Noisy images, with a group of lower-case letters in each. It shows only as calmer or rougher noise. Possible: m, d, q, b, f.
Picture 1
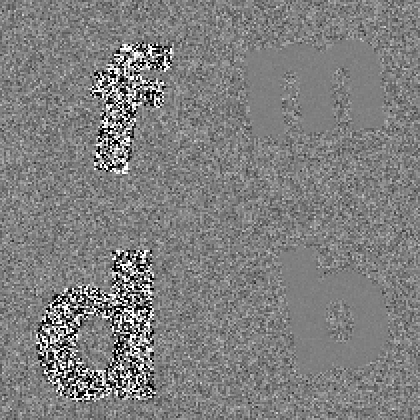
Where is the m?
top right
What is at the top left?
f
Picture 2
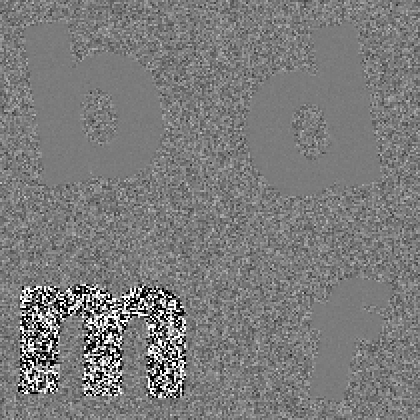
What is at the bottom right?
f
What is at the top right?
d
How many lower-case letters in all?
4
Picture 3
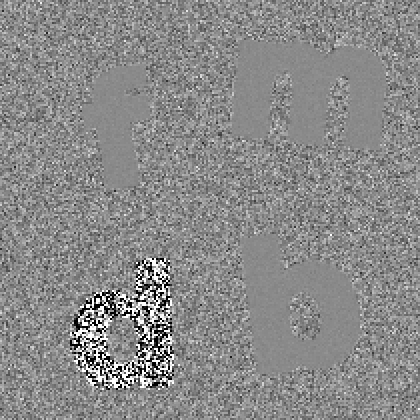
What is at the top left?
f
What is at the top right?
m
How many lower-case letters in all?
4
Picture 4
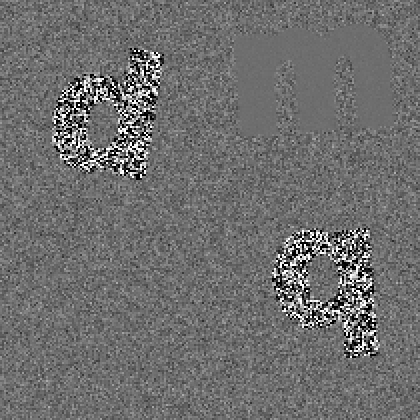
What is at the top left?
d
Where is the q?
bottom right
